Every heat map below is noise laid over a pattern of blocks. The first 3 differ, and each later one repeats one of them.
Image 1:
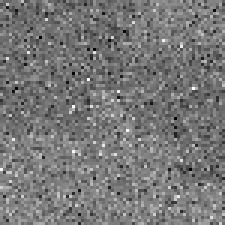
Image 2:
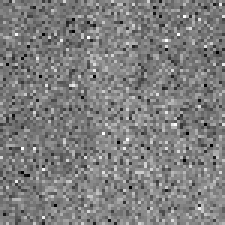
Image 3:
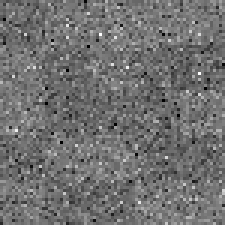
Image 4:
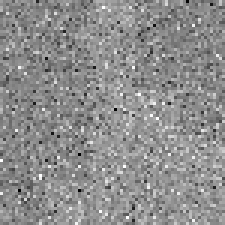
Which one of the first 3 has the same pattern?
2
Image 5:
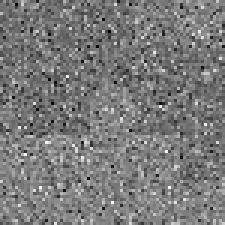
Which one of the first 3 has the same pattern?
1
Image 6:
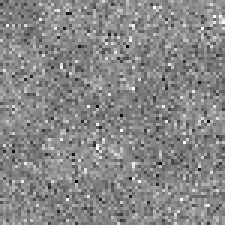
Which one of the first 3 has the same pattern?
3
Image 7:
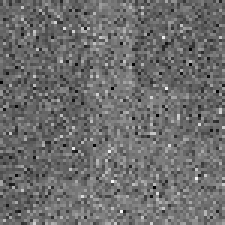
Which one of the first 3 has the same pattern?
2
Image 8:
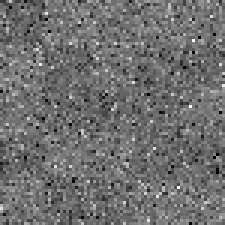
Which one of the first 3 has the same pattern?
3
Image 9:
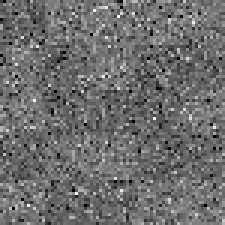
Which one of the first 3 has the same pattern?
3
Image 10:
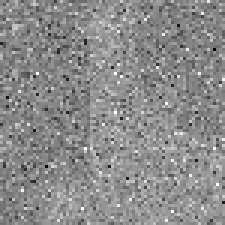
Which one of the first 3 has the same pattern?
2
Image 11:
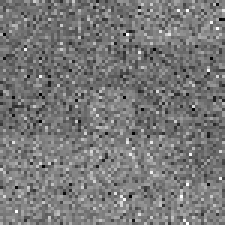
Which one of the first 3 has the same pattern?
1
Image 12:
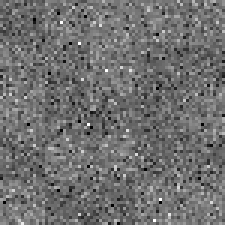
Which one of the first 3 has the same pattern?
3
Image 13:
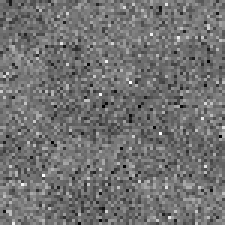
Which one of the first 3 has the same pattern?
3
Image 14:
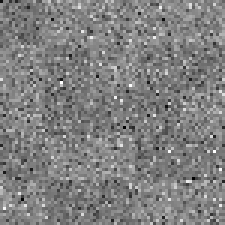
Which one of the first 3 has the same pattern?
3
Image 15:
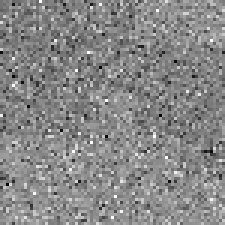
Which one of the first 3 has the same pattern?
1
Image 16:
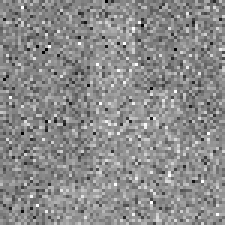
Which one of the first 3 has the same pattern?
2
